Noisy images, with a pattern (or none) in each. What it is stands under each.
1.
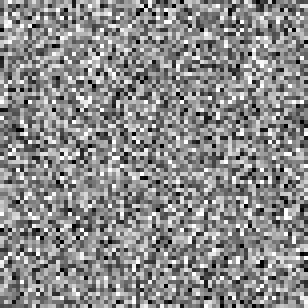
only noise
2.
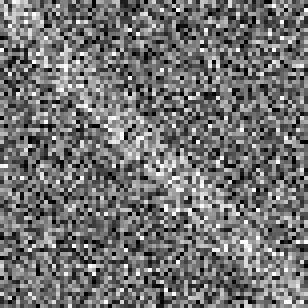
a diagonal band
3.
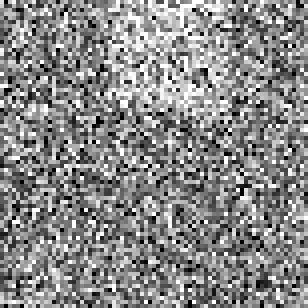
one block
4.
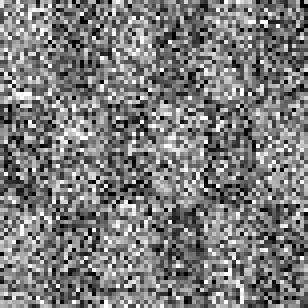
a checkerboard
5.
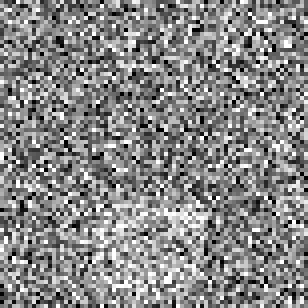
one block
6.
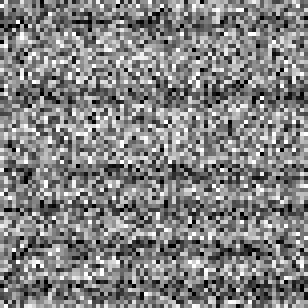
bands of rows
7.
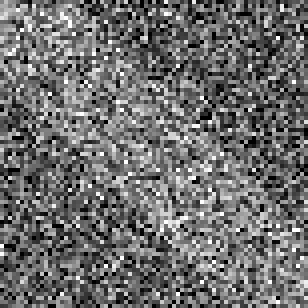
a diagonal band
